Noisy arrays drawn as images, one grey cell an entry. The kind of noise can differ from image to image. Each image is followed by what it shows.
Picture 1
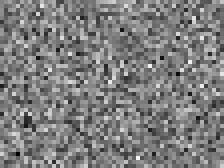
independent entries
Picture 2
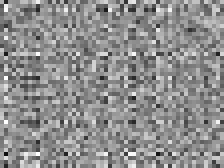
low rank plus noise
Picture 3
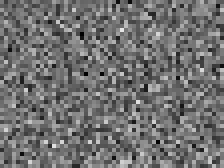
independent entries
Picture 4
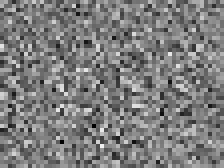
low rank plus noise
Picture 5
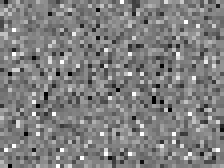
heavy tails
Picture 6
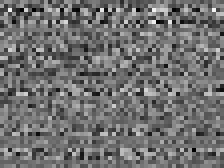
rows of uneven size
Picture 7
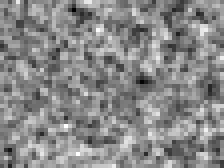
blotchy
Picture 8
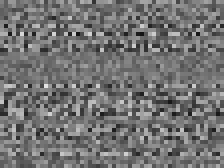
rows of uneven size
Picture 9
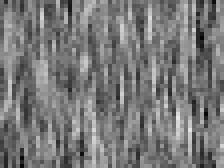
streaked along the columns
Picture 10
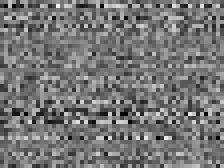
rows of uneven size
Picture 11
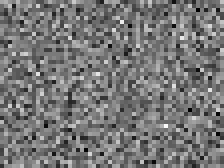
independent entries
